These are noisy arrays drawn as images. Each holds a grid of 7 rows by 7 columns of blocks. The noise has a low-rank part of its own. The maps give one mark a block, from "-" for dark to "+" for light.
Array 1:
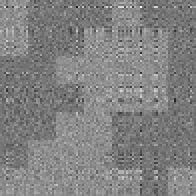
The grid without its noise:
+ - - - + - -
+ - - + + + -
- - + + + + -
- - - + + + -
- - + + - - -
- + + + - - -
+ + + + + - +
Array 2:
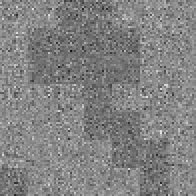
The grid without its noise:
+ + - - + + +
+ - - - - + +
+ - - - - + +
+ + + - + + +
+ + + - - + +
+ + + + - - +
- + + + + - +
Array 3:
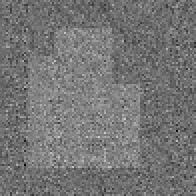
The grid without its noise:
- - - - - - -
- - + + - - -
- + + + - - -
- + + + + - -
- + + + + - -
- + + + + - -
- - - - - - -
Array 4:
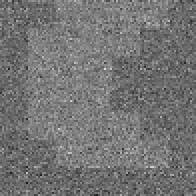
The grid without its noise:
- - + + + + -
- + + + + - -
- + + + - - -
- + + + - - -
- + + + + - -
- - + + + + -
- - - - - - -
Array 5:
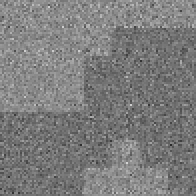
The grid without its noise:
+ + + + + + +
+ + + + - - -
+ + + - - - -
+ + + - - - -
- - - - - - -
- - - - + - -
- - - + + + -
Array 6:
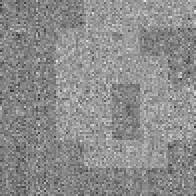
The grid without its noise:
- - - + + + +
- - + + + - -
- - + + + + -
- - + + - + +
- - + + - + +
- - - + + + -
- - - - - - -
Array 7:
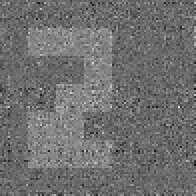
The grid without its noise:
- - - - - - -
- + + + - - -
- - - + - - -
- - + + - - -
- + + - - - -
- + + + - - -
- - - - - - -
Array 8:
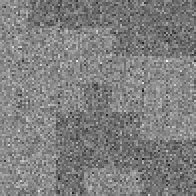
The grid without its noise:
+ - - - - - -
+ + + + - - -
+ + + + + + +
+ + + - + + +
+ + - - - + +
+ + - - - - -
+ + - + + - -
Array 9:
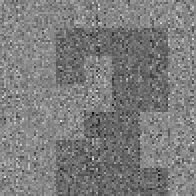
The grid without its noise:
+ + + + + + +
+ + - - - - +
+ + - + - - +
+ + + + - - +
+ + + - - + +
+ + - - - + +
+ + - - - - +
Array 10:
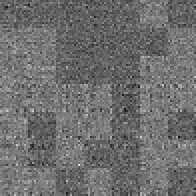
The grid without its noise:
- - - - - + -
+ + - - - - +
+ + - - - + +
+ + + + - + +
+ - + + - + -
+ - + - - + +
+ + - + - + -
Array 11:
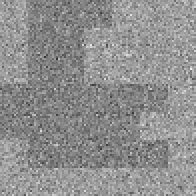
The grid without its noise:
+ - - - + + +
+ - - + + + +
+ - - + + + +
- - - - - - +
- - - - - + +
+ - - - - - +
+ + + + + + +
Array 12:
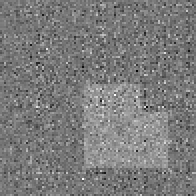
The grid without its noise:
- - - - - - -
- - - - - - -
- - - - - - -
- - - + + - -
- - - + + + -
- - - + + + -
- - - - - - -
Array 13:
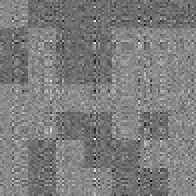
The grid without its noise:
+ - - - - - -
- + - - + + +
- + - - + + +
+ + + + + + +
+ + - - + - +
+ - + - - + +
+ - + + - - +
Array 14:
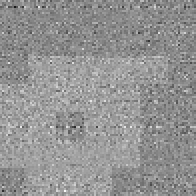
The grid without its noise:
- - - - - - -
- - - - - - -
- + + + + + -
+ + + + + - -
+ + - + + - -
+ + + + + - -
- + + + - - -
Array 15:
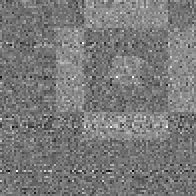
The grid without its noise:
- - - + + + -
- - + - - - +
- - + - + - +
- - + - - - +
- - - + + + -
- - - - - - -
- - - - - - -
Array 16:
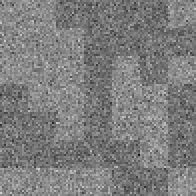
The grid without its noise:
+ + - - - - +
+ + + - - - -
+ + + - + - +
- + + - + + -
- - + - + + -
- - - - - + -
+ + + + - - +
